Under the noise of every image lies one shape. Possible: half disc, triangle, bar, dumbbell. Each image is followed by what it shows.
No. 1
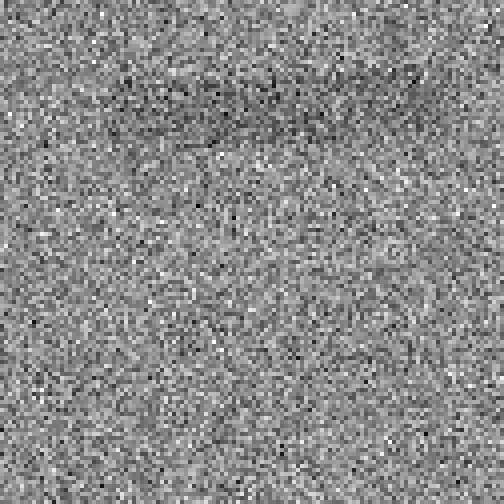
bar
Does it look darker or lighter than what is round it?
darker
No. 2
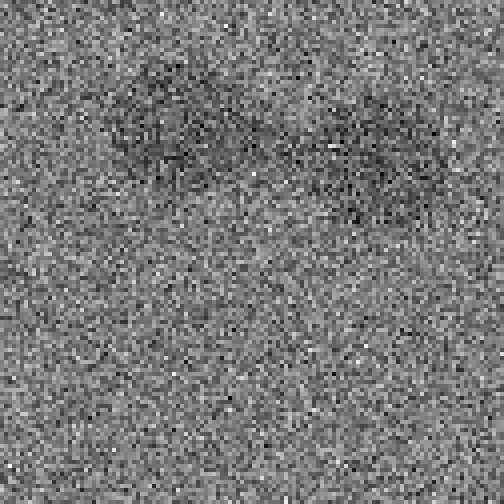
dumbbell
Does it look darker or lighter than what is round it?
darker
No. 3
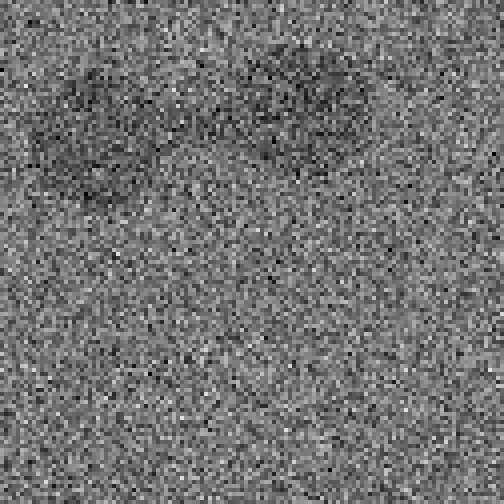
dumbbell
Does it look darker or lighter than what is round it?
darker
